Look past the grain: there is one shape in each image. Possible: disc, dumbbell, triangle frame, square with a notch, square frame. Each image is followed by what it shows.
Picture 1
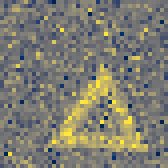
triangle frame
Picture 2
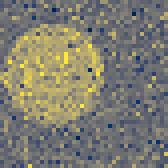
disc
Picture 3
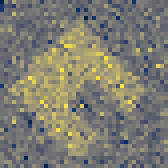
square with a notch
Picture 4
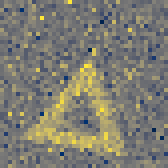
triangle frame
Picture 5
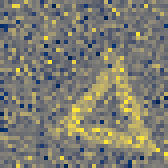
triangle frame
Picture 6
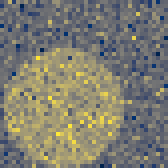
disc
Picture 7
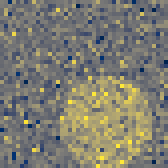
disc
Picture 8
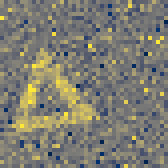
triangle frame
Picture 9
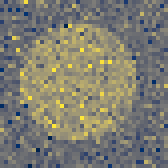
disc
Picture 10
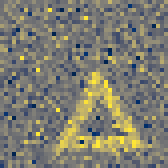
triangle frame
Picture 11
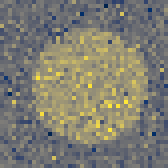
disc
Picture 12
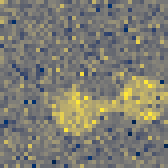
dumbbell
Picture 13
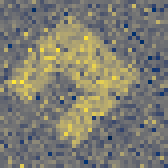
square with a notch
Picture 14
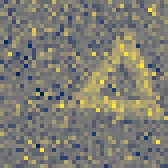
triangle frame
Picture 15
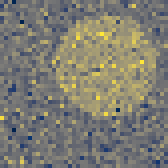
disc
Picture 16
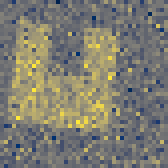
square with a notch
